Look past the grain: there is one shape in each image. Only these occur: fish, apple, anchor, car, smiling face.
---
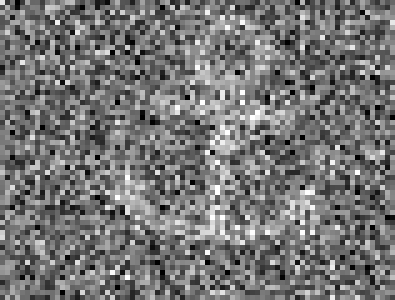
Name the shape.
anchor
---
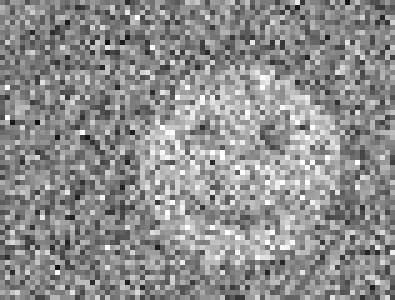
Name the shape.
smiling face
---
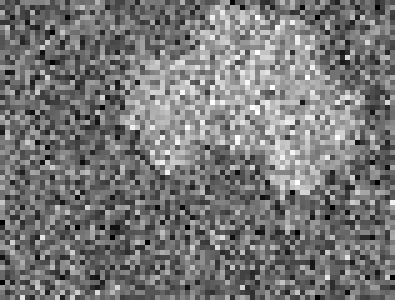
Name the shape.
car
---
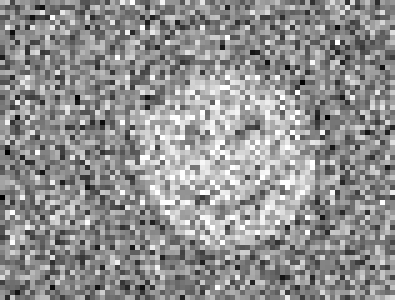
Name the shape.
smiling face
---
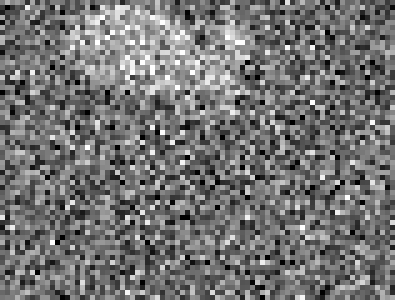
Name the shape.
fish
